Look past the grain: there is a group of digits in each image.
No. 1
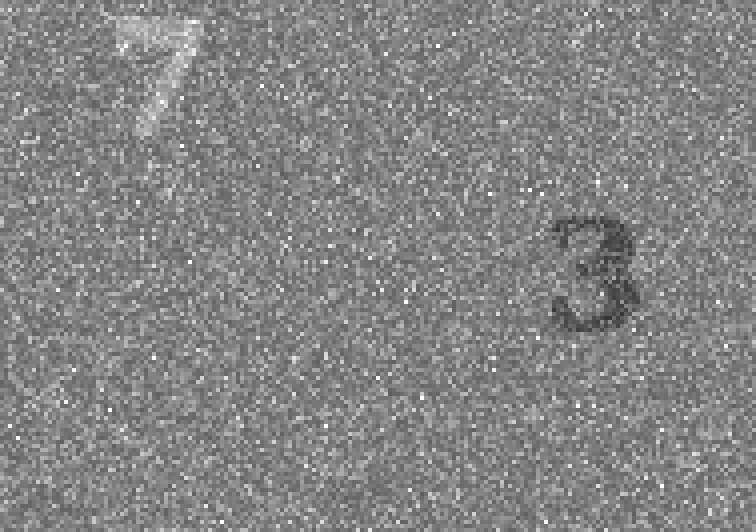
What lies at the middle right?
3
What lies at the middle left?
nothing
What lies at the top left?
7
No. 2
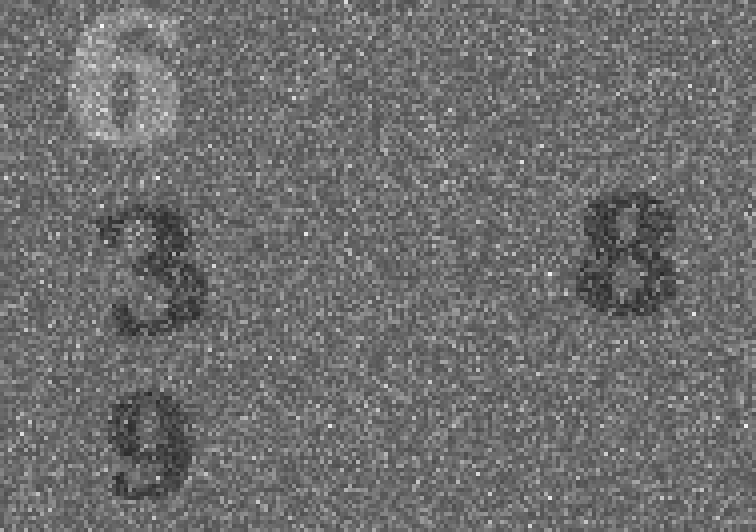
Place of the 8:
middle right
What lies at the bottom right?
nothing
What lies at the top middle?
nothing
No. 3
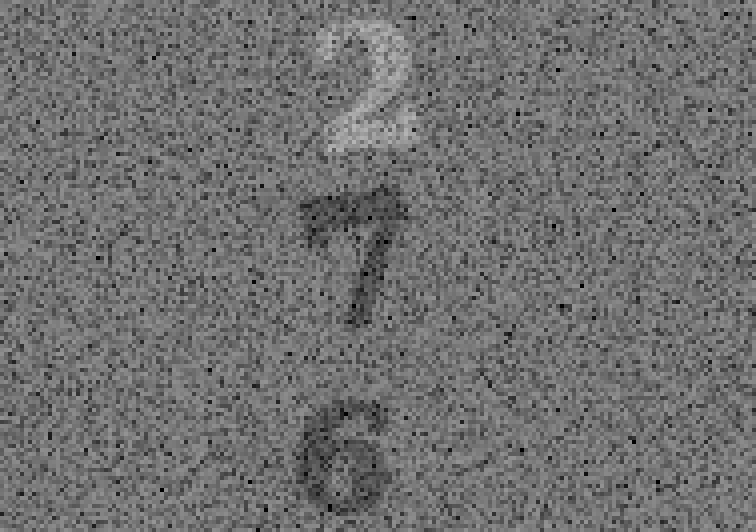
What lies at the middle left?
nothing
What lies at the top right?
nothing
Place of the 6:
bottom middle
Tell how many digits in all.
3
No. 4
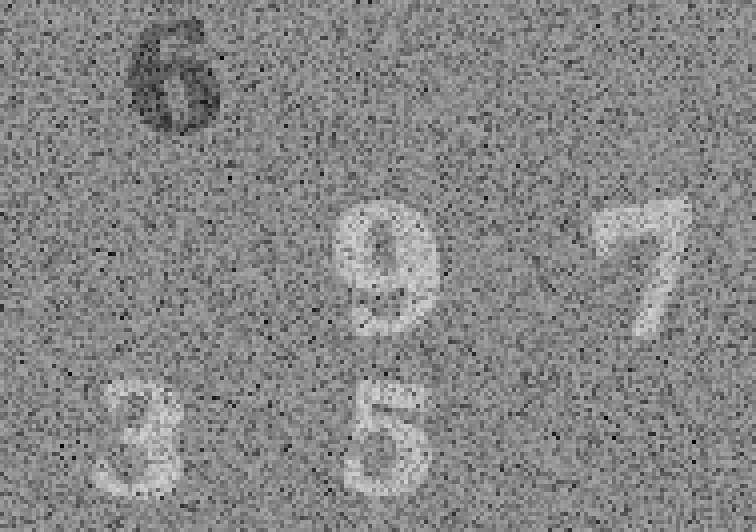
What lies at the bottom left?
3
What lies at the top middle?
nothing
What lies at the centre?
9
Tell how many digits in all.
5
